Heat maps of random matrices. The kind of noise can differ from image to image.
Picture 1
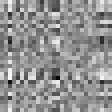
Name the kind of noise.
low rank plus noise
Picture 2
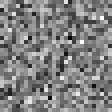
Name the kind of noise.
independent entries
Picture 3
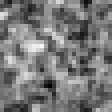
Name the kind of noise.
blotchy
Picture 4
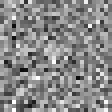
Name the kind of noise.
low rank plus noise
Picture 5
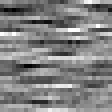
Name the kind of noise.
streaked along the rows
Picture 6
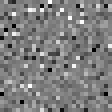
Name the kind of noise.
heavy tails
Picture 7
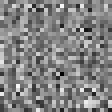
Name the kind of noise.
low rank plus noise
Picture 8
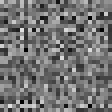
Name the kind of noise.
low rank plus noise
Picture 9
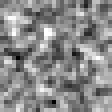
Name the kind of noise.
blotchy
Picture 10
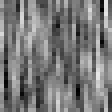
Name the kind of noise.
streaked along the columns
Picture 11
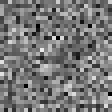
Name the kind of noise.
independent entries
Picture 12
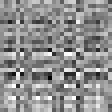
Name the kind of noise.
low rank plus noise
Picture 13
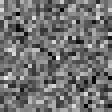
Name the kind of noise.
independent entries
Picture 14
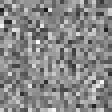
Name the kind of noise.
low rank plus noise
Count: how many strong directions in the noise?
five to eight
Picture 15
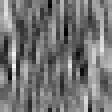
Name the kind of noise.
streaked along the columns
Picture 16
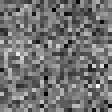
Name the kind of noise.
independent entries
